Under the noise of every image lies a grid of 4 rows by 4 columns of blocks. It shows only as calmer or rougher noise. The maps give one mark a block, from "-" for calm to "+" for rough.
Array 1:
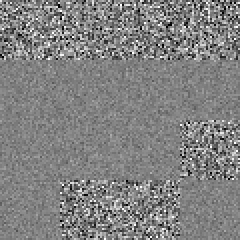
++++
----
---+
-++-
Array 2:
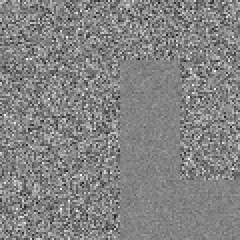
++++
++-+
++-+
++--
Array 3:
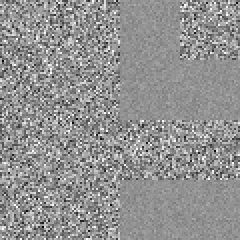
++-+
++--
++++
++--
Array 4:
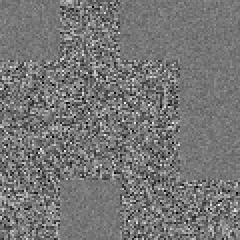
-+--
+++-
+++-
+-++
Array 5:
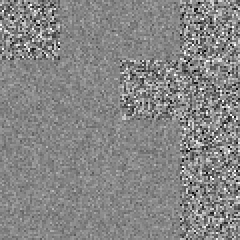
+--+
--++
---+
---+
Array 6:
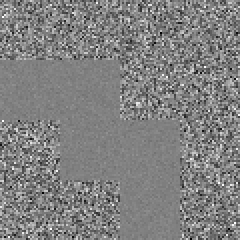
++++
--++
+--+
++-+
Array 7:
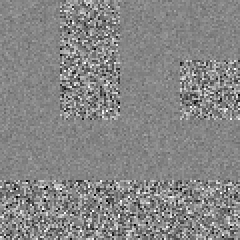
-+--
-+-+
----
++++
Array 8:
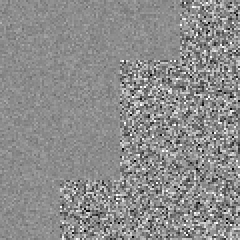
---+
--++
--++
-+++
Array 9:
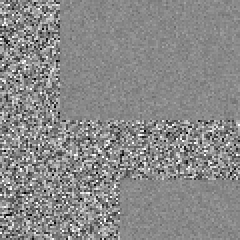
+---
+---
++++
++--
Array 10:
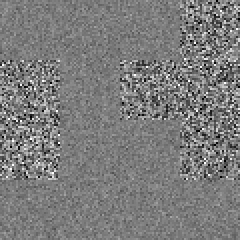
---+
+-++
+--+
----
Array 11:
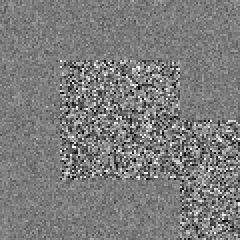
----
-++-
-+++
---+
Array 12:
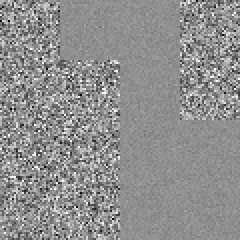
+--+
++-+
++--
++--
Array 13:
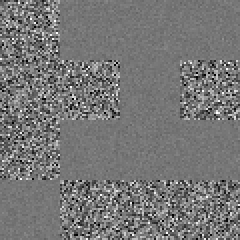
+---
++-+
+---
-+++
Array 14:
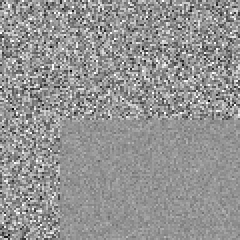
++++
++++
+---
+---
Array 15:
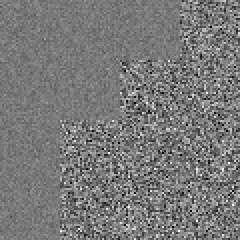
---+
--++
-+++
-+++
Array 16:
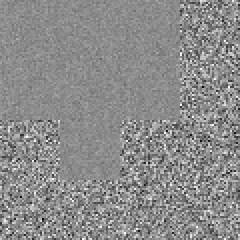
---+
---+
+-++
++++
